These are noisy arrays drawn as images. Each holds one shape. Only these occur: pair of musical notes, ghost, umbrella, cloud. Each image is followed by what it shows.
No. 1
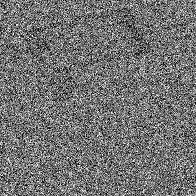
dark pair of musical notes
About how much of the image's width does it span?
two thirds
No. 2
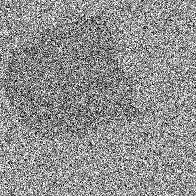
dark ghost
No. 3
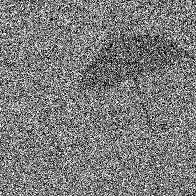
dark umbrella
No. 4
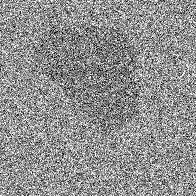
dark cloud
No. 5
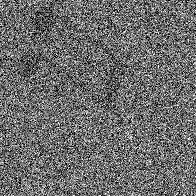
dark pair of musical notes
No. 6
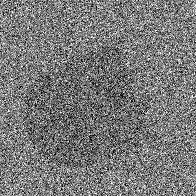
dark ghost
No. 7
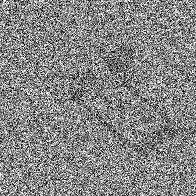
dark pair of musical notes
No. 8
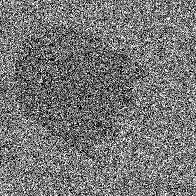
dark ghost
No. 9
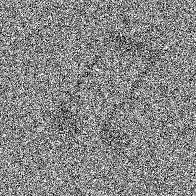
dark pair of musical notes
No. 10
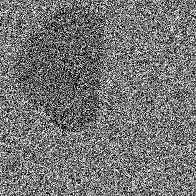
dark cloud
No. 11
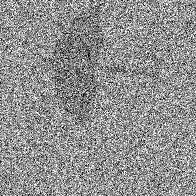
dark umbrella
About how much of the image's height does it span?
two thirds
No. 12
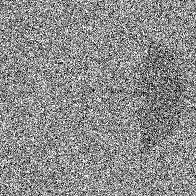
dark umbrella
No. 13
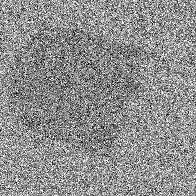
dark ghost
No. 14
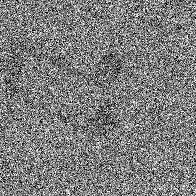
dark pair of musical notes
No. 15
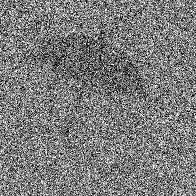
dark umbrella
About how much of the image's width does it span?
two thirds
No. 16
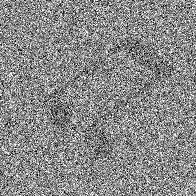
dark pair of musical notes
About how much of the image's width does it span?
two thirds
